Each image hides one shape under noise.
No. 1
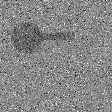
dark lollipop
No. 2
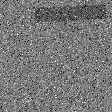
dark bar
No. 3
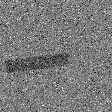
dark bar
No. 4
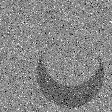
dark crescent
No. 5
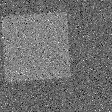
light square
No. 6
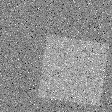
light square
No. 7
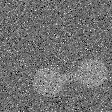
light dumbbell
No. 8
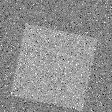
light square
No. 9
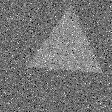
light triangle
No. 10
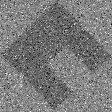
dark square with a notch
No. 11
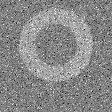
light ring
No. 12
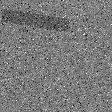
dark bar
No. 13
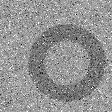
dark ring
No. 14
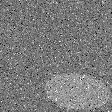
light ellipse
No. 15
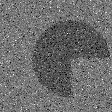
dark disc with a wedge cut out
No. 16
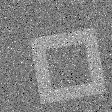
light square frame
